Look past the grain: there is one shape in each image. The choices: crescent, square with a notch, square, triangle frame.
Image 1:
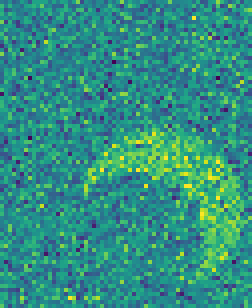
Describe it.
light crescent
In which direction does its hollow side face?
down and left
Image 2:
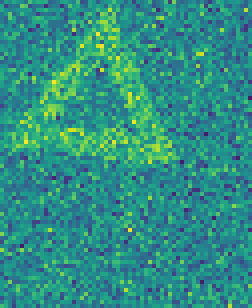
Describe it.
light triangle frame
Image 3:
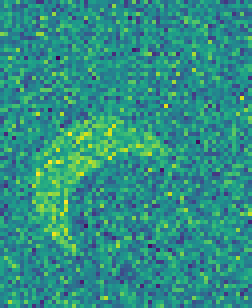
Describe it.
light crescent
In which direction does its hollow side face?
down and right
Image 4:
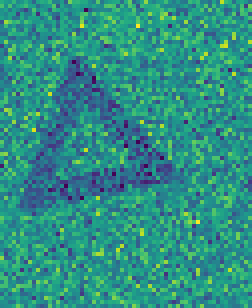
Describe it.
dark triangle frame
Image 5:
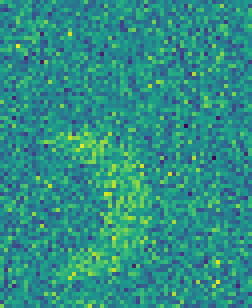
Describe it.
light crescent
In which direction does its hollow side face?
left
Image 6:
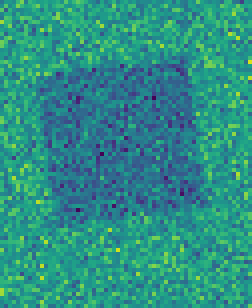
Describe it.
dark square
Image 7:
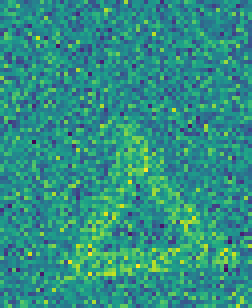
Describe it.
light triangle frame
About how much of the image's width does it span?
two thirds
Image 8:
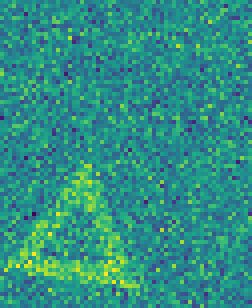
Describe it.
light triangle frame
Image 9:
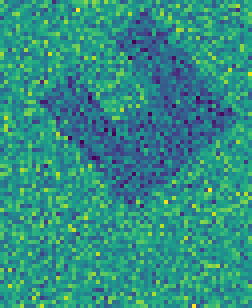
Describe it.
dark square with a notch
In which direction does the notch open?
up and left
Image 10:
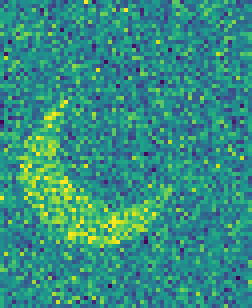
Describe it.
light crescent
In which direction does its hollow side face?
up and right
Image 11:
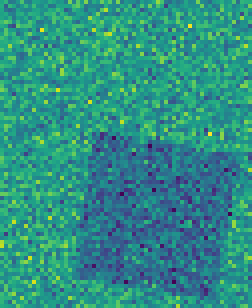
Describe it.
dark square
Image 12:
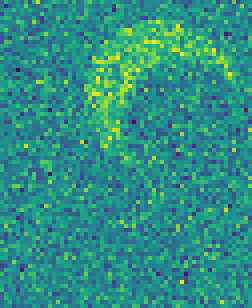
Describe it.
light crescent
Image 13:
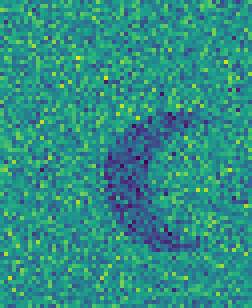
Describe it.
dark crescent
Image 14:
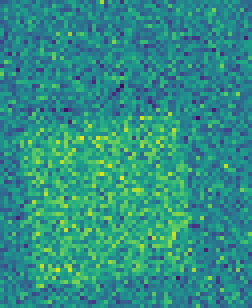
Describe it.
light square
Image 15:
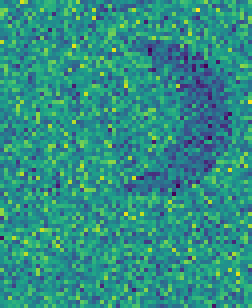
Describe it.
dark crescent
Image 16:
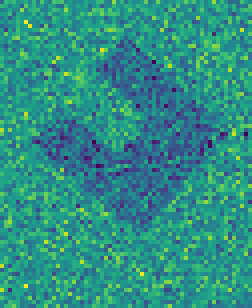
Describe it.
dark square with a notch
